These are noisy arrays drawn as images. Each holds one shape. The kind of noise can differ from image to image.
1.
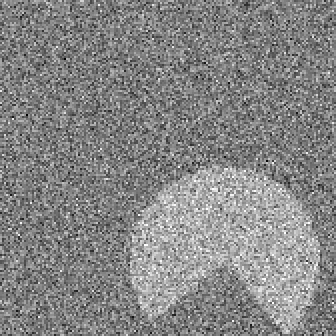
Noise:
independent entries
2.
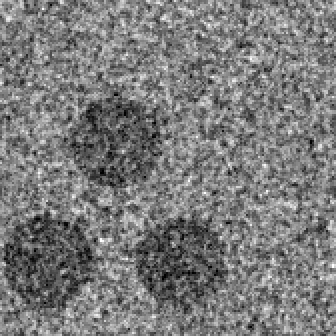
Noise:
blotchy
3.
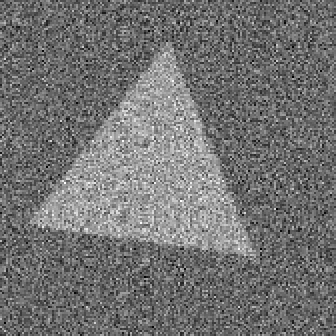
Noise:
low rank plus noise
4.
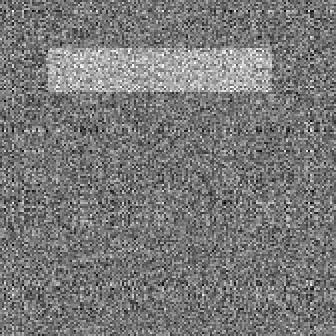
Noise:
low rank plus noise
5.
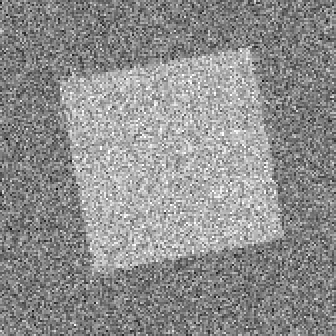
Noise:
independent entries
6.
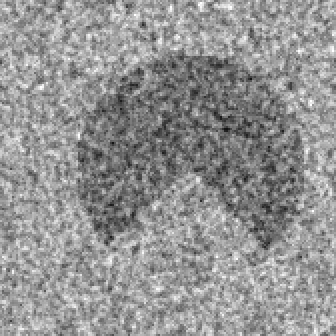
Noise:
blotchy
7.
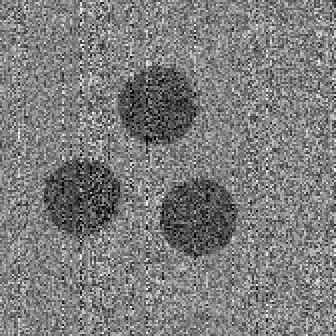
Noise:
columns of uneven size
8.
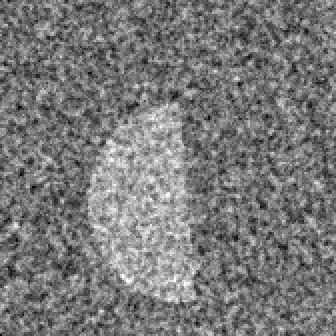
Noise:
blotchy
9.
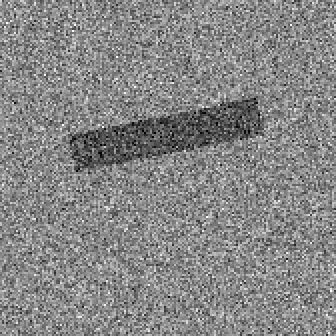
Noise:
independent entries
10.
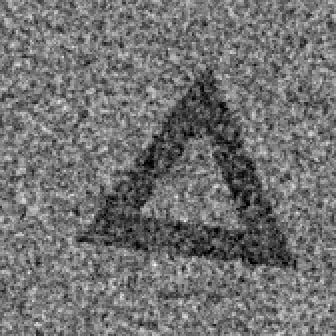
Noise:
blotchy
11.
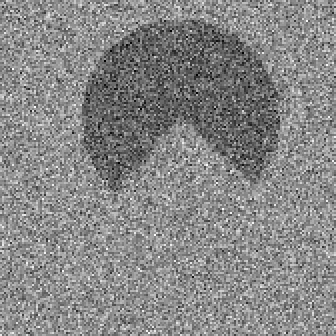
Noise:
independent entries
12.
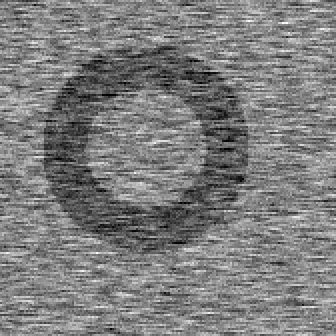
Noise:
streaked along the rows
